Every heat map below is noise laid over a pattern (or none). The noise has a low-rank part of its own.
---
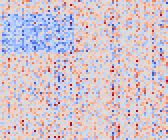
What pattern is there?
one block
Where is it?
top left
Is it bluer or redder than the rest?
bluer
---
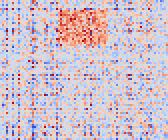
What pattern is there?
one block
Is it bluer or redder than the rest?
redder
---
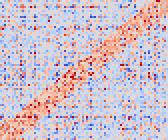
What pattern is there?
a diagonal band
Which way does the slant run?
bottom left to top right
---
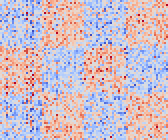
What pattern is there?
a checkerboard
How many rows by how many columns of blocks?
3 by 4
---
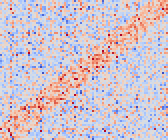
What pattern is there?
a diagonal band
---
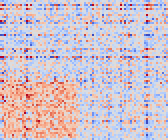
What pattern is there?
one block
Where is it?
bottom left
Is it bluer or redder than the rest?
redder
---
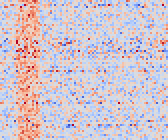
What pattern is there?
one band of columns
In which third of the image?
left
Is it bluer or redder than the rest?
redder
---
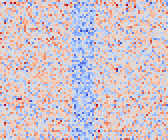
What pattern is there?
one band of columns
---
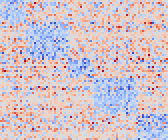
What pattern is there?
blocks along the diagonal
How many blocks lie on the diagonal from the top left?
5
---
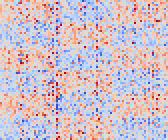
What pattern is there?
a checkerboard
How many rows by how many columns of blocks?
6 by 3
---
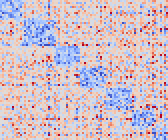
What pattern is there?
blocks along the diagonal
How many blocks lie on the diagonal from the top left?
7
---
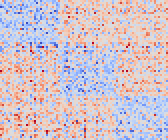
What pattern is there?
blocks along the diagonal
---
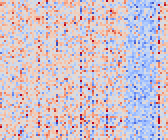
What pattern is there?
one band of columns
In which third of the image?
right
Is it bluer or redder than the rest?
bluer
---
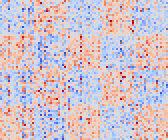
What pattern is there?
a checkerboard
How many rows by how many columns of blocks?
4 by 5
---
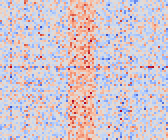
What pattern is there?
one band of columns
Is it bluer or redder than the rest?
redder
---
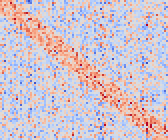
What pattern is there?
a diagonal band
